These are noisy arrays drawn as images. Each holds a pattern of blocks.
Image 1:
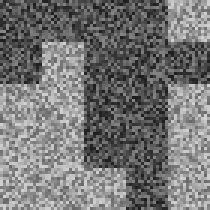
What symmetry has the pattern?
no symmetry
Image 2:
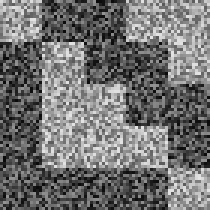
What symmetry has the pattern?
mirrored about the diagonal from the bottom left
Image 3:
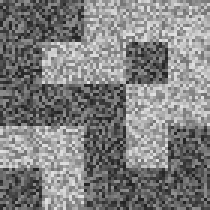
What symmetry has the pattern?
mirrored about the diagonal from the bottom left
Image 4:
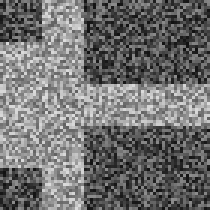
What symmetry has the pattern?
top and bottom mirror each other
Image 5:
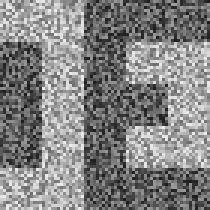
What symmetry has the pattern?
top and bottom mirror each other
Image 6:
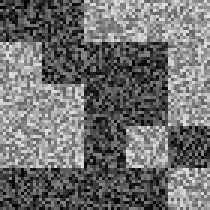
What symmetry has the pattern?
no symmetry
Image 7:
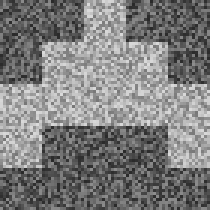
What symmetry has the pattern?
left and right mirror each other
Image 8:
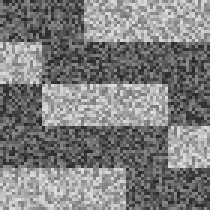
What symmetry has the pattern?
the same after a half turn
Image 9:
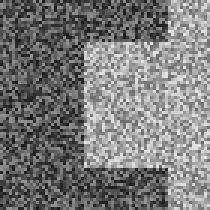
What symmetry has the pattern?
top and bottom mirror each other
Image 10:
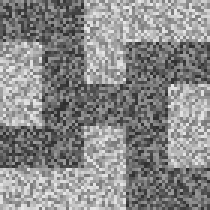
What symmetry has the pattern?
the same after a half turn
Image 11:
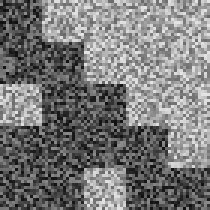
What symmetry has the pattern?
mirrored about the diagonal from the bottom left
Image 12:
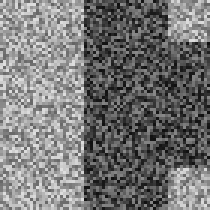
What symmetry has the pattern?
top and bottom mirror each other
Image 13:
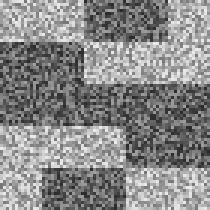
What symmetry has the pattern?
the same after a half turn
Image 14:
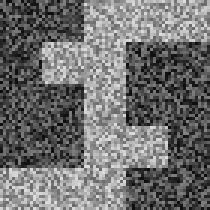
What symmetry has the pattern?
the same after a half turn
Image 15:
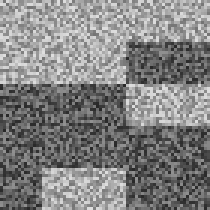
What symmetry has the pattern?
no symmetry
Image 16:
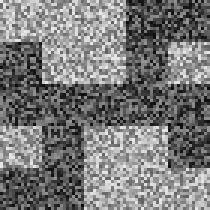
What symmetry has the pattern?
the same after a half turn
